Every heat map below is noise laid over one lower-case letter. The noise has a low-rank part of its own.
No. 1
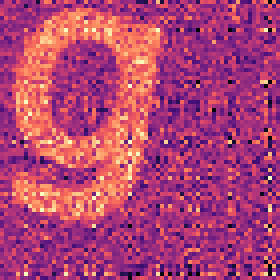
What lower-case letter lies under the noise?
g
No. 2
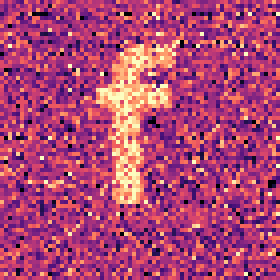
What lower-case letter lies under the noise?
f
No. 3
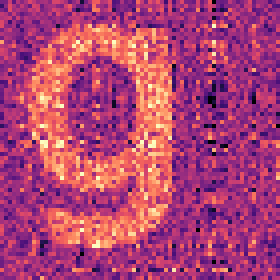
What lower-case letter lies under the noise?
g
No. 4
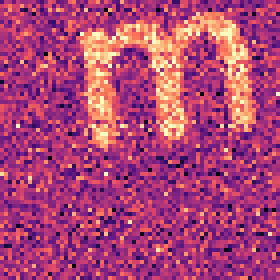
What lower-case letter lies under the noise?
m
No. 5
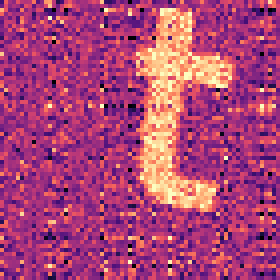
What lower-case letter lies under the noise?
t
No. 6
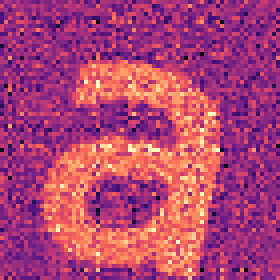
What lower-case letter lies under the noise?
a
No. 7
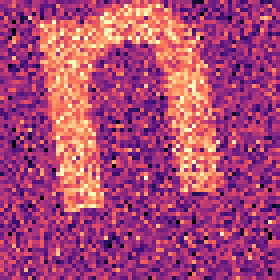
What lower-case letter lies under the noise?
n
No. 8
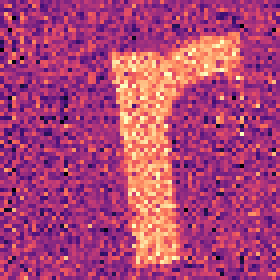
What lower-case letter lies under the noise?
r
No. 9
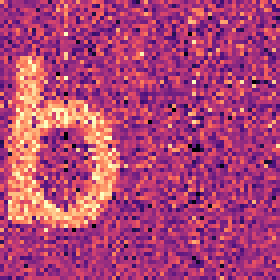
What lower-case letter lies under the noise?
b
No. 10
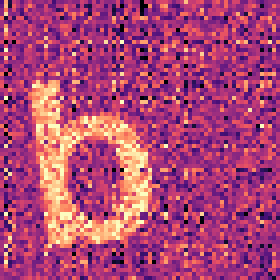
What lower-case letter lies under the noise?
b
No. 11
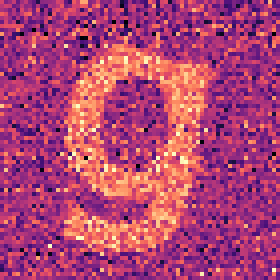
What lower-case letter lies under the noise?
g
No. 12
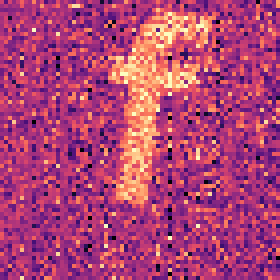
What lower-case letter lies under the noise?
f
